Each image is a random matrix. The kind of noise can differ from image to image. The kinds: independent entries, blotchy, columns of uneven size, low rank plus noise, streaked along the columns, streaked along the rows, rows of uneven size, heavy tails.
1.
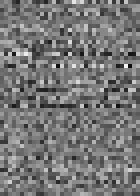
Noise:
rows of uneven size
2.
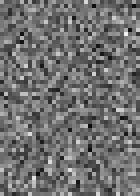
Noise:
independent entries
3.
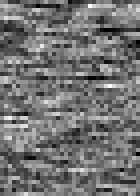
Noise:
streaked along the rows
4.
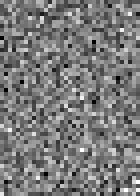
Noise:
independent entries
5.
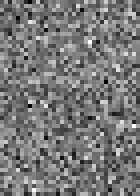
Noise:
independent entries
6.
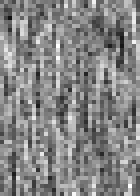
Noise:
streaked along the columns
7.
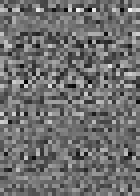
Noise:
rows of uneven size
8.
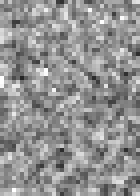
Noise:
blotchy
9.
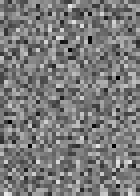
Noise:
low rank plus noise
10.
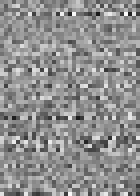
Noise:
rows of uneven size
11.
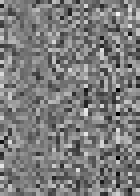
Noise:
columns of uneven size
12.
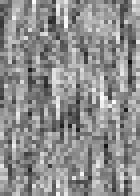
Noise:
streaked along the columns
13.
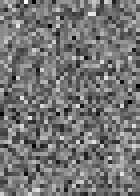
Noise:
independent entries
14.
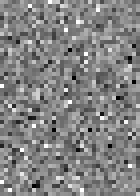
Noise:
heavy tails
